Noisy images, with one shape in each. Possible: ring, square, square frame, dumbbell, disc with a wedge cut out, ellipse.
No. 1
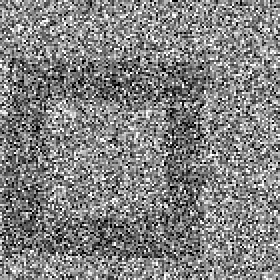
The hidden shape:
square frame
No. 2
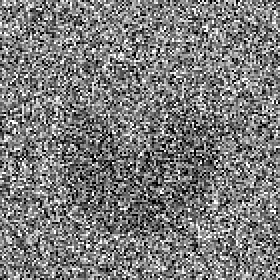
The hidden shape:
disc with a wedge cut out
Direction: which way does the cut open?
up
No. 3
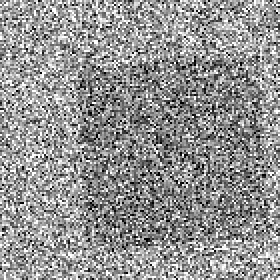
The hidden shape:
square
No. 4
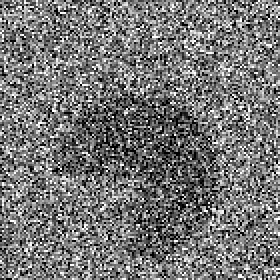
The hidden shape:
disc with a wedge cut out
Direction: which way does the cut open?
down and left
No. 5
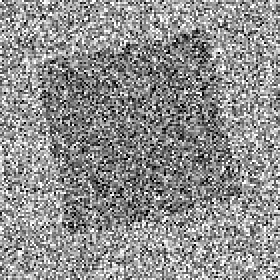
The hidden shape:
square
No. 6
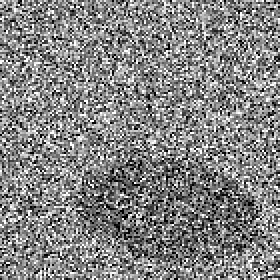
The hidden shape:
ellipse
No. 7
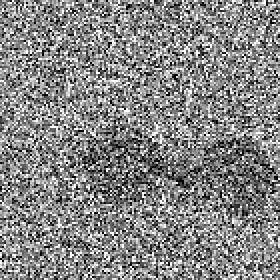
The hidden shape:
dumbbell
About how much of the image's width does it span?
two thirds
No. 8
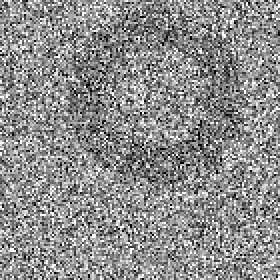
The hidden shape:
ring
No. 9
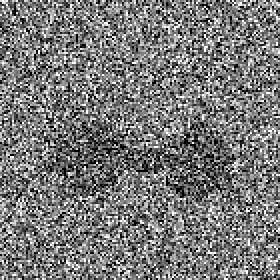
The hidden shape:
dumbbell
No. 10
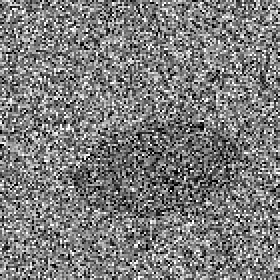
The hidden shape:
ellipse
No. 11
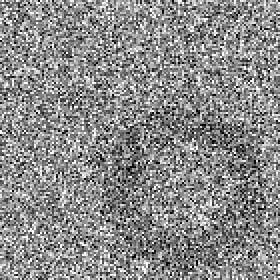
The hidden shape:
ring
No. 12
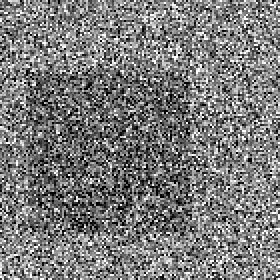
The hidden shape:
square
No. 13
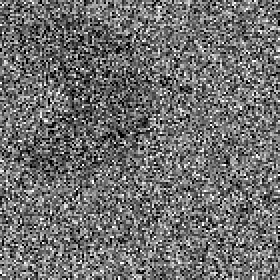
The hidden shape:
disc with a wedge cut out
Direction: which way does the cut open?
left
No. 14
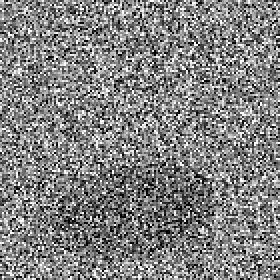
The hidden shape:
ellipse
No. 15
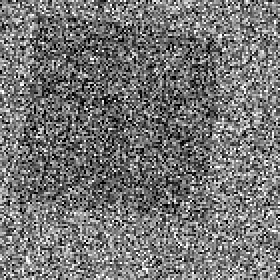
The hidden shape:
square
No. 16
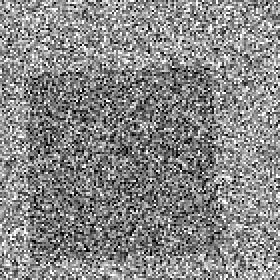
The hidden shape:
square
